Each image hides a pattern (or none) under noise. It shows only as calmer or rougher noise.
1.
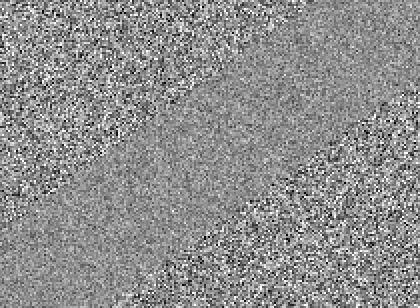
a diagonal band
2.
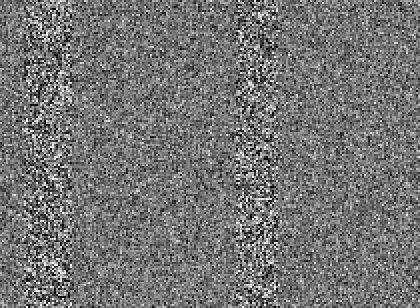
bands of columns
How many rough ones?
2
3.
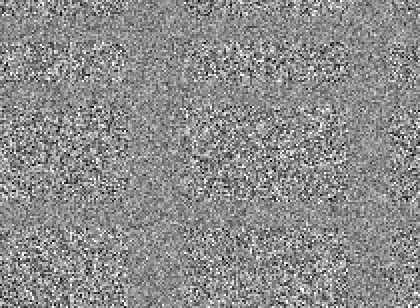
bands of rows crossing bands of columns
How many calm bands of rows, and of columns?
3 and 2
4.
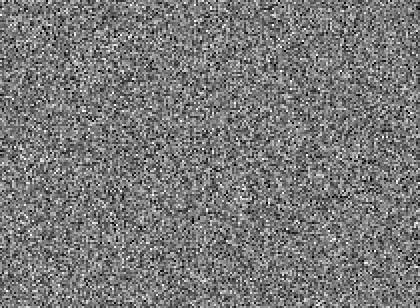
only noise
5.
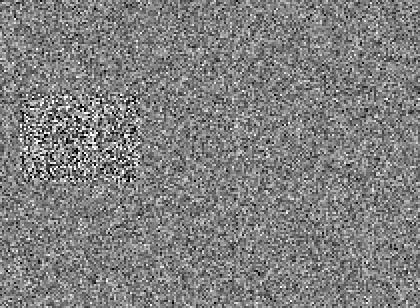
one block
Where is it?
middle left
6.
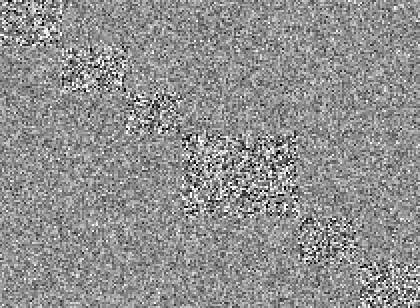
blocks along the diagonal
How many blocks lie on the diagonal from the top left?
6
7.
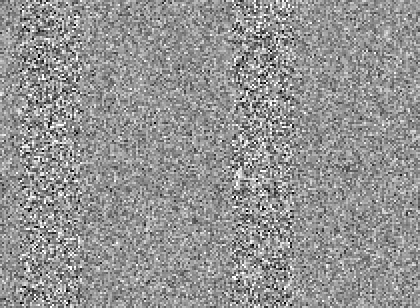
bands of columns
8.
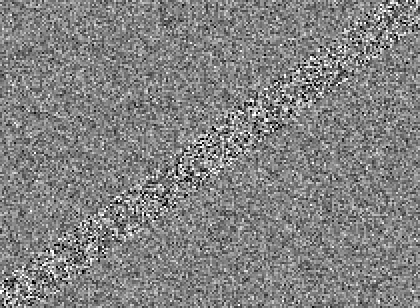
a diagonal band
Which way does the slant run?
bottom left to top right
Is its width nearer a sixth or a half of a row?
a sixth
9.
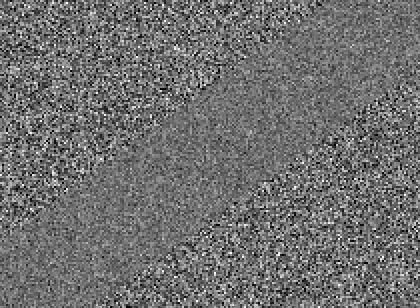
a diagonal band
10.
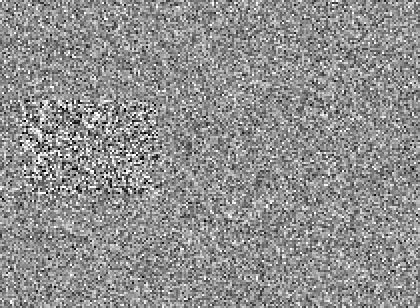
one block
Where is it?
middle left
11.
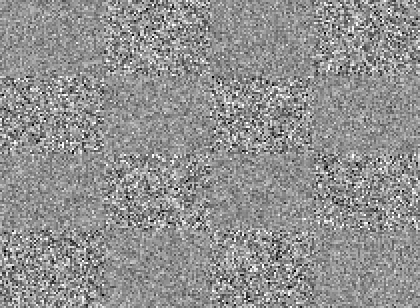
a checkerboard
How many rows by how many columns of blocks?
4 by 4
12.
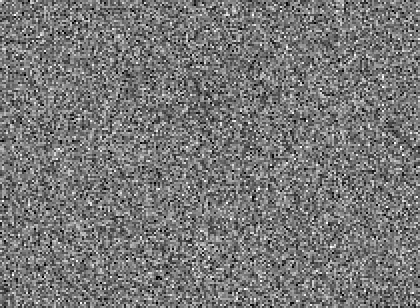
only noise
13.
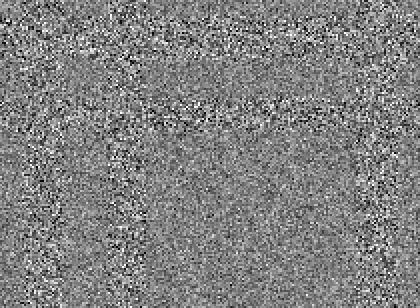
bands of rows crossing bands of columns
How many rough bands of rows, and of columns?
2 and 3
